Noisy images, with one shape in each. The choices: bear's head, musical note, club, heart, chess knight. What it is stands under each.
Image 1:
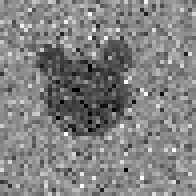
bear's head
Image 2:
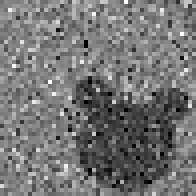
bear's head
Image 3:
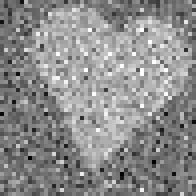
heart
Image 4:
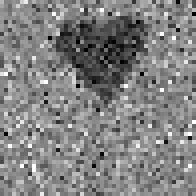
heart
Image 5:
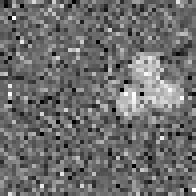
club
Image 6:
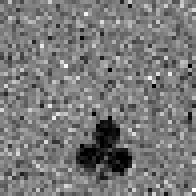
club
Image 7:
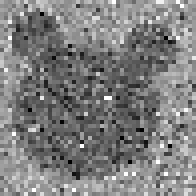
bear's head
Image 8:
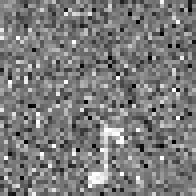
musical note
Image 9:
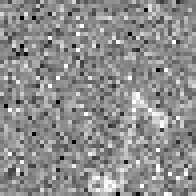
musical note
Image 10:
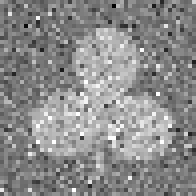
club
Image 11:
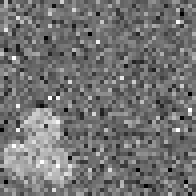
club
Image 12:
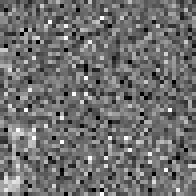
musical note
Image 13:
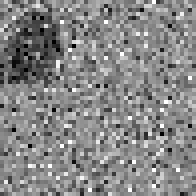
chess knight
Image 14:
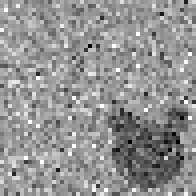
bear's head
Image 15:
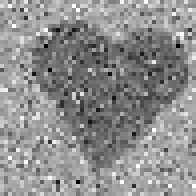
heart
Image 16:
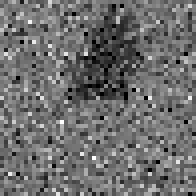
chess knight
